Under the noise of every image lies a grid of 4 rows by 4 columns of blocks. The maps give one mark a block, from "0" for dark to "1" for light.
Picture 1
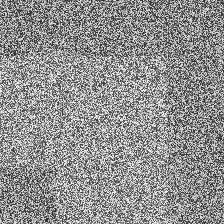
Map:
0 0 0 0
1 1 1 0
1 1 1 0
0 1 1 0
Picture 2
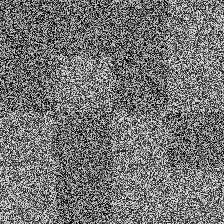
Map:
0 0 0 1
0 1 0 1
1 0 1 0
1 0 1 1
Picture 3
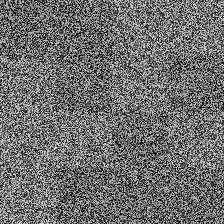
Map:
0 0 1 1
1 0 1 0
1 1 0 1
1 0 0 0
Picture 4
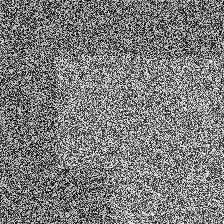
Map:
0 0 0 0
0 1 1 1
0 1 1 1
0 0 1 1
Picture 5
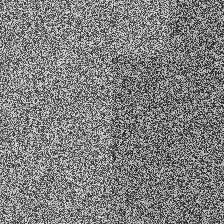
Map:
1 1 1 0
1 1 0 0
1 1 0 0
1 1 0 0
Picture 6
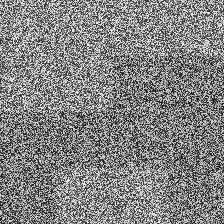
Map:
1 1 1 1
1 1 0 0
0 0 0 0
0 1 1 0
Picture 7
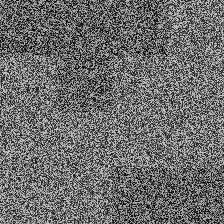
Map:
0 0 0 1
1 0 1 1
1 1 1 1
1 1 0 0
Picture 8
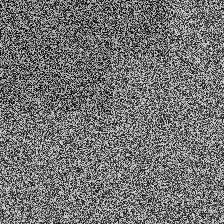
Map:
0 0 0 1
0 0 1 1
1 1 1 1
1 1 1 1
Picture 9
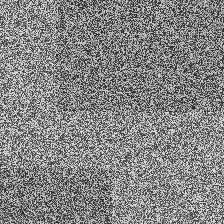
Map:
1 0 0 0
1 0 0 0
1 1 1 1
0 0 1 1
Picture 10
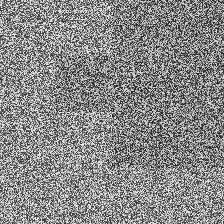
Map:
1 1 0 0
1 0 0 0
1 1 0 0
1 1 1 1
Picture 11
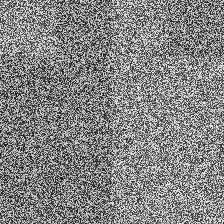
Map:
1 0 1 0
0 0 1 1
0 0 1 1
0 0 1 1
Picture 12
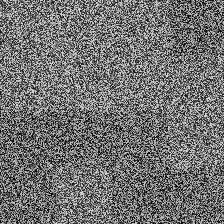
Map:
1 1 1 0
1 1 1 1
0 0 0 1
0 1 0 0
